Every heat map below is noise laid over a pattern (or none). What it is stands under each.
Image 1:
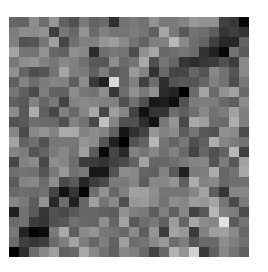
a diagonal band
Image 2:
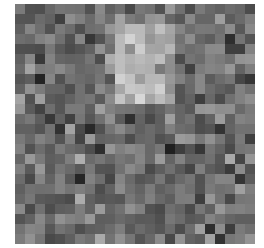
one block
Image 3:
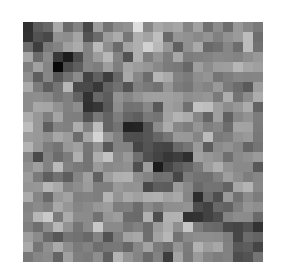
blocks along the diagonal
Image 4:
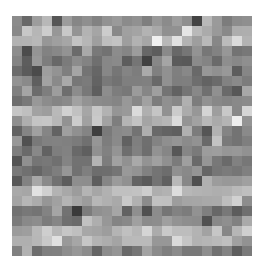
bands of rows
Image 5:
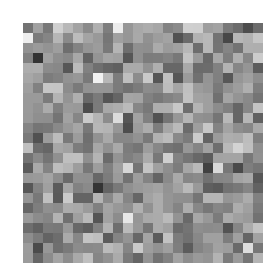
only noise
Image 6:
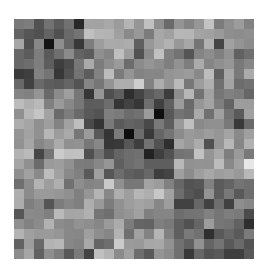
blocks along the diagonal
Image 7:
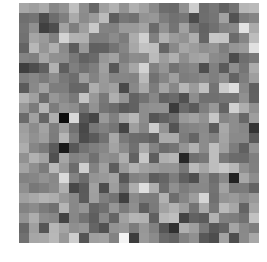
only noise
